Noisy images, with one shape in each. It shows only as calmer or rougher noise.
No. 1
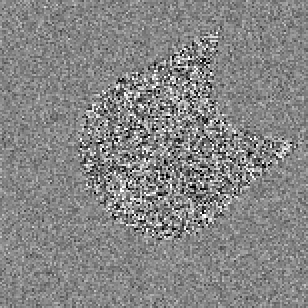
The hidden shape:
cat's head
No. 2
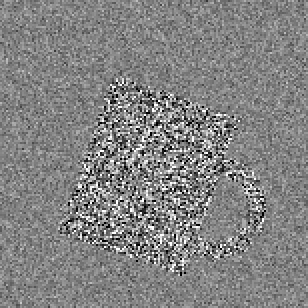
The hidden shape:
cup
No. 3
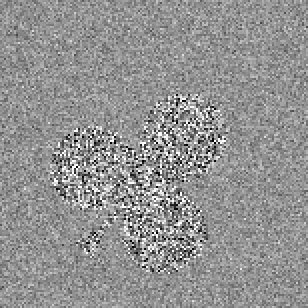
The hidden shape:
club
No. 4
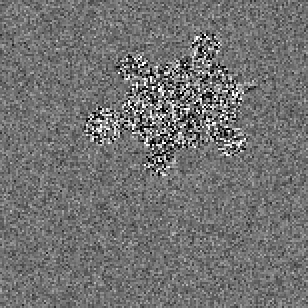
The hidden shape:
turtle
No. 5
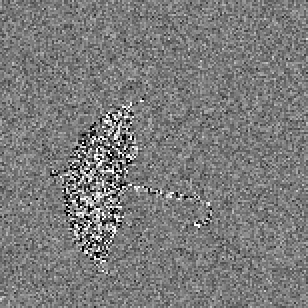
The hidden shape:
umbrella
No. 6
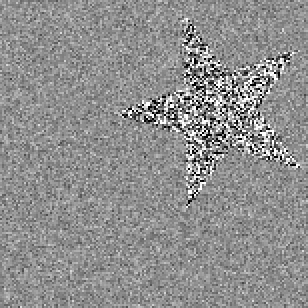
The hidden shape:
star
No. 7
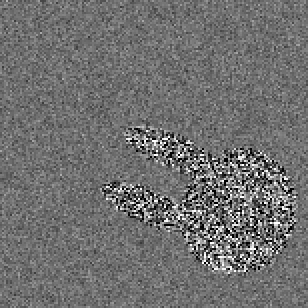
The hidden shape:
rabbit's head
